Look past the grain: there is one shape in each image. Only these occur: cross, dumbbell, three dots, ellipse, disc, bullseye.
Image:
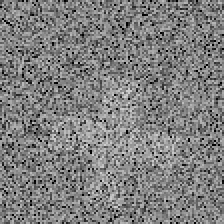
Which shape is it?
cross
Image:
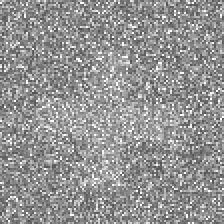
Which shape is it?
cross
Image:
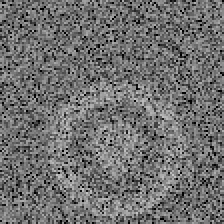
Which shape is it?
bullseye
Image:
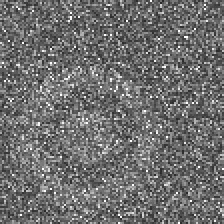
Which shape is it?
bullseye
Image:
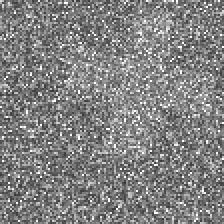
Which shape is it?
cross
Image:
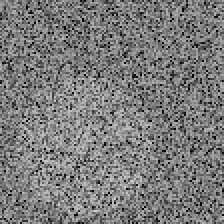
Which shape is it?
disc
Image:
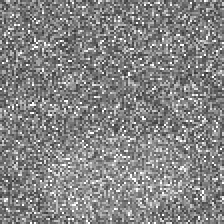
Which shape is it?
ellipse
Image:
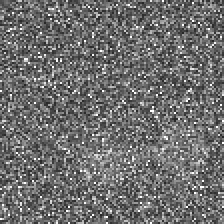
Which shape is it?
dumbbell
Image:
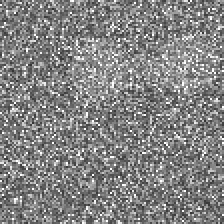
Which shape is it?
dumbbell
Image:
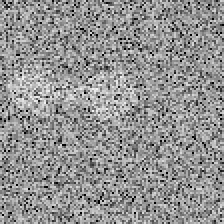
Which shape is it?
dumbbell
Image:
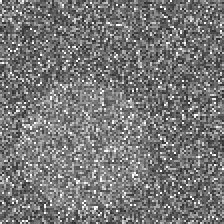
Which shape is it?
disc
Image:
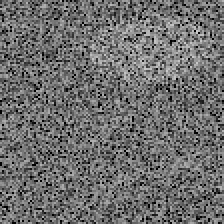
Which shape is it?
ellipse
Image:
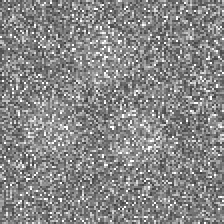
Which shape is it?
three dots
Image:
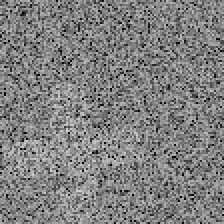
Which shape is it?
cross
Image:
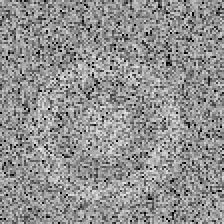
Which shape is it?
bullseye
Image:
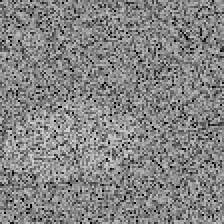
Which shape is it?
ellipse
